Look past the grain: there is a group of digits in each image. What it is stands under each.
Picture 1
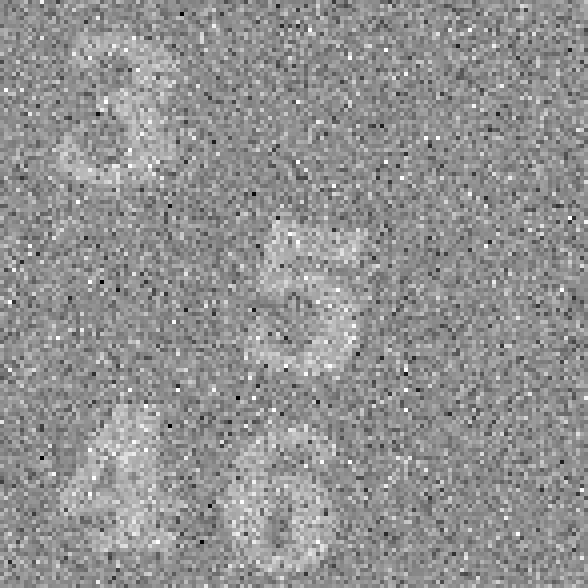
top left: 3; centre: 5; bottom left: 4; bottom middle: 6
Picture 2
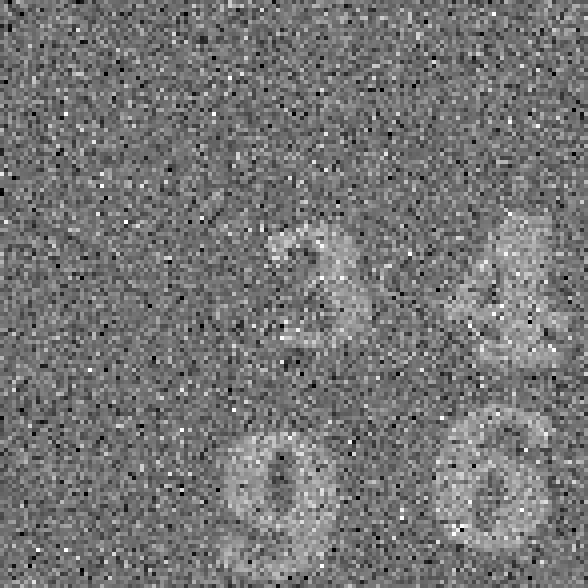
centre: 3; middle right: 4; bottom middle: 9; bottom right: 6
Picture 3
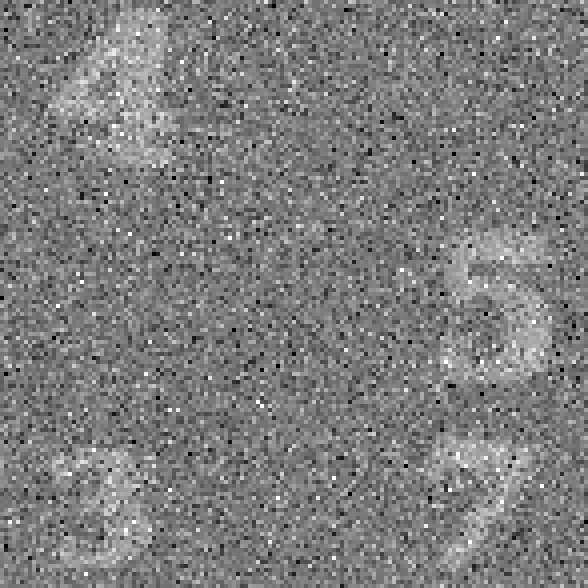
top left: 4; middle right: 5; bottom left: 3; bottom right: 7
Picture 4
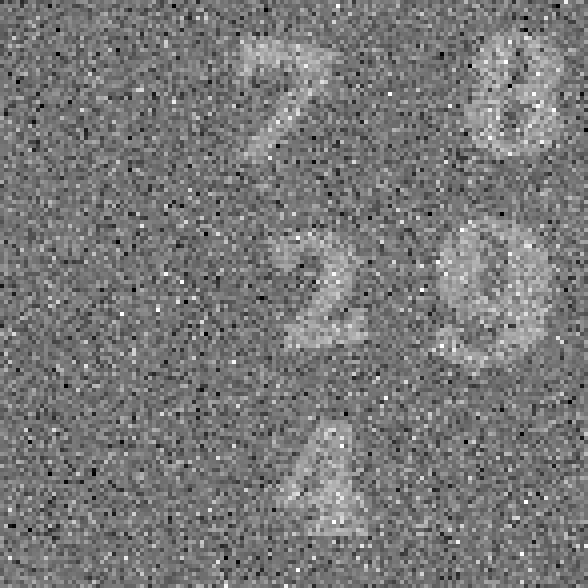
top middle: 7; top right: 8; centre: 2; middle right: 9; bottom middle: 4
